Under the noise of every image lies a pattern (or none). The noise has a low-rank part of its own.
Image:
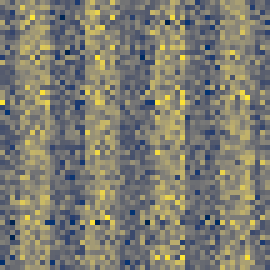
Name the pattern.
vertical stripes
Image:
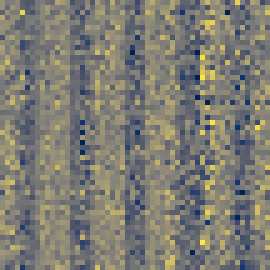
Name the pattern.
vertical stripes
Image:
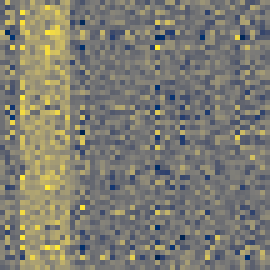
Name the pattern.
one vertical stripe
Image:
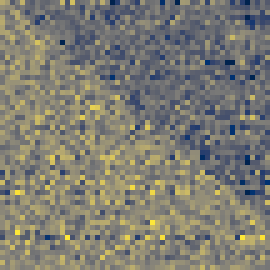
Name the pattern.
a sharp edge
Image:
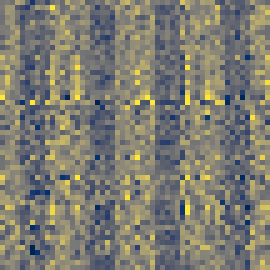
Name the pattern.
vertical stripes
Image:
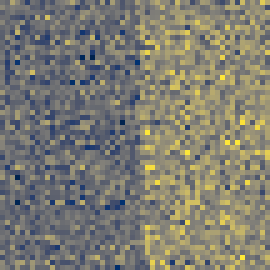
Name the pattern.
a sharp edge
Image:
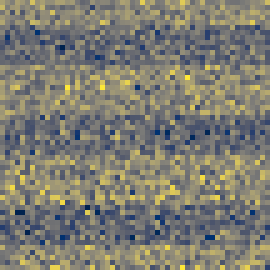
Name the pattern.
horizontal stripes
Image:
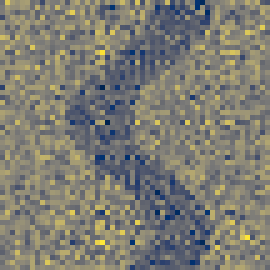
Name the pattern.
a wavy band
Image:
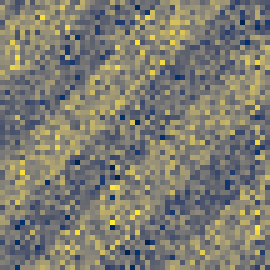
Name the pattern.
diagonal stripes
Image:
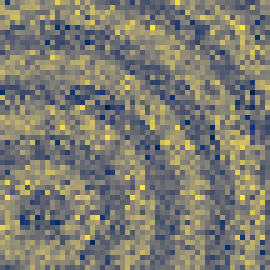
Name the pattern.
rings round one point
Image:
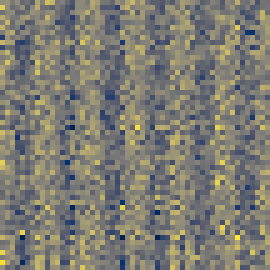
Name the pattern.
vertical stripes
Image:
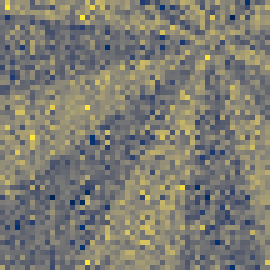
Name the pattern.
spokes from one point
